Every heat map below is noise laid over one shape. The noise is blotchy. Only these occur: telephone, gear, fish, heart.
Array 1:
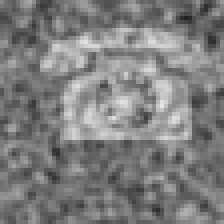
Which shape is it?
telephone
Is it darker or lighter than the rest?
lighter
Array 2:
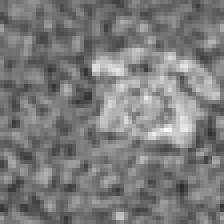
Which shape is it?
telephone
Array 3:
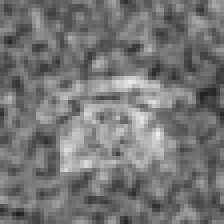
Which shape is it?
telephone
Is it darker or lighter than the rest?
lighter
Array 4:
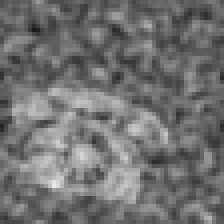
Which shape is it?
telephone
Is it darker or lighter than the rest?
lighter
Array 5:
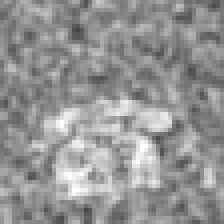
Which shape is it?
telephone
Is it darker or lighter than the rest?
lighter
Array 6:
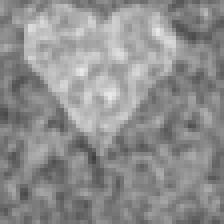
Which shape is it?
heart
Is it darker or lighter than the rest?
lighter
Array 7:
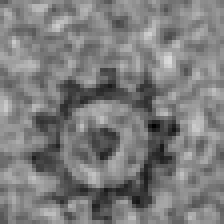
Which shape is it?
gear
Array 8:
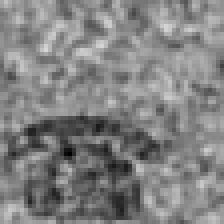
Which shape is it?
telephone
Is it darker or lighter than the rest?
darker
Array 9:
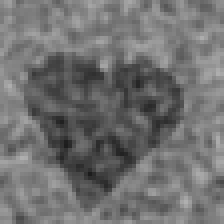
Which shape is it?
heart
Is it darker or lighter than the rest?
darker
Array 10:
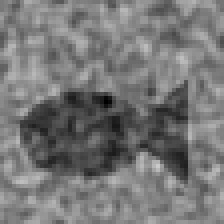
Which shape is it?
fish
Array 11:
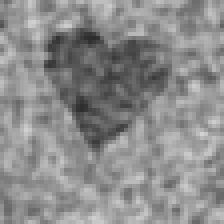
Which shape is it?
heart
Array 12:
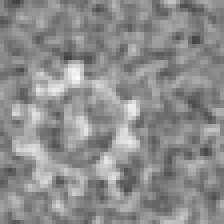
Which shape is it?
gear
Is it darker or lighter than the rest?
lighter
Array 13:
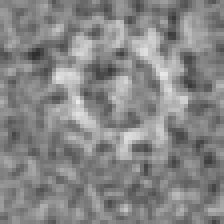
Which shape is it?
gear
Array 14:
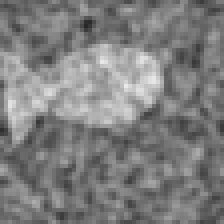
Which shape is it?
fish
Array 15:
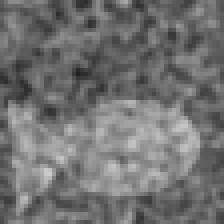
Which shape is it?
fish
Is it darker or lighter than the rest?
lighter
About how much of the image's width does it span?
nearly all
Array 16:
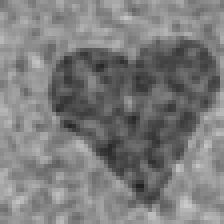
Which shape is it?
heart
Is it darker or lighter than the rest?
darker
